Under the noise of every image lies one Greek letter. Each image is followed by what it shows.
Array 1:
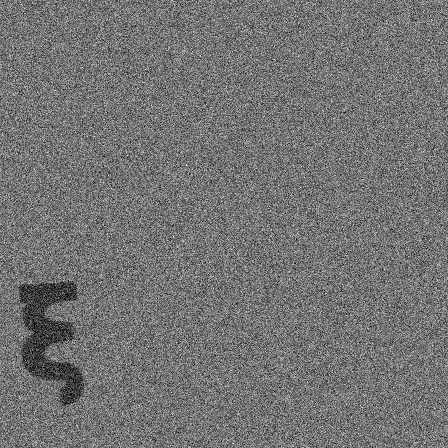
xi
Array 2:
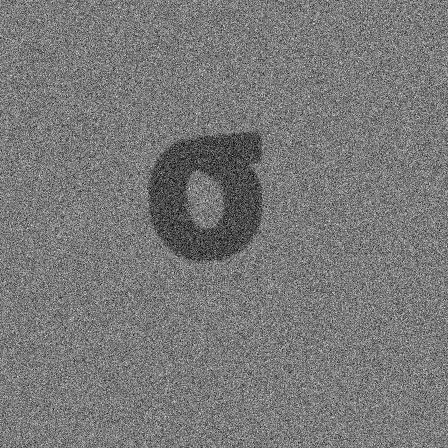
sigma
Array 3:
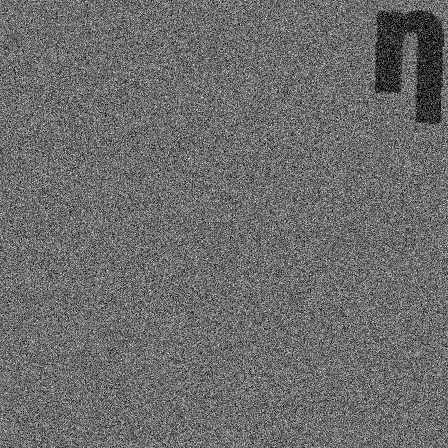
eta
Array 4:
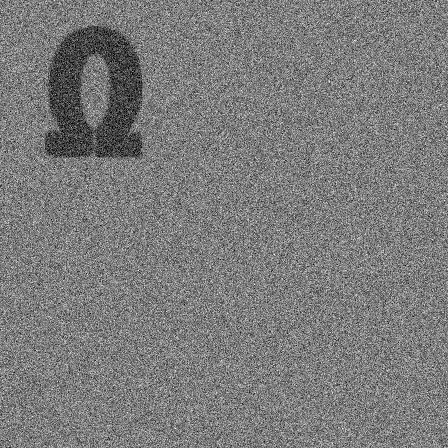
omega
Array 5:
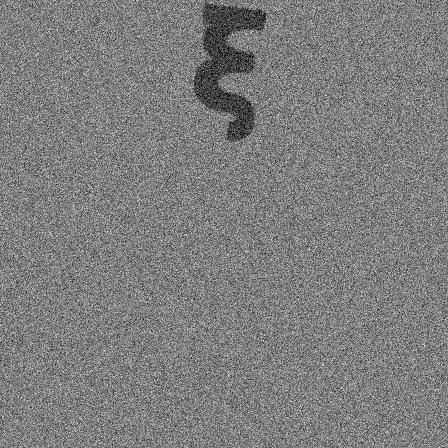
xi
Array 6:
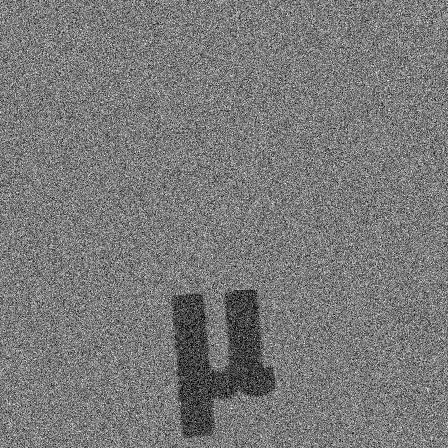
mu
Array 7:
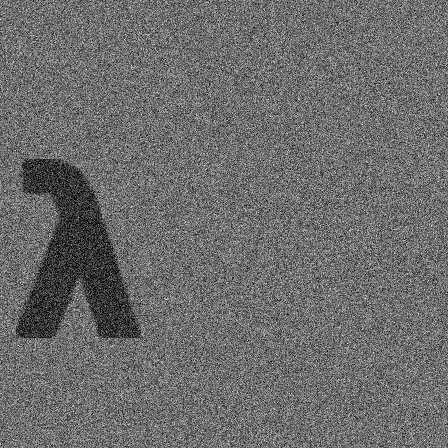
lambda
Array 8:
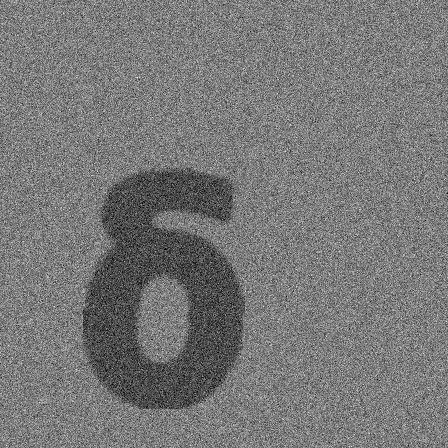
delta
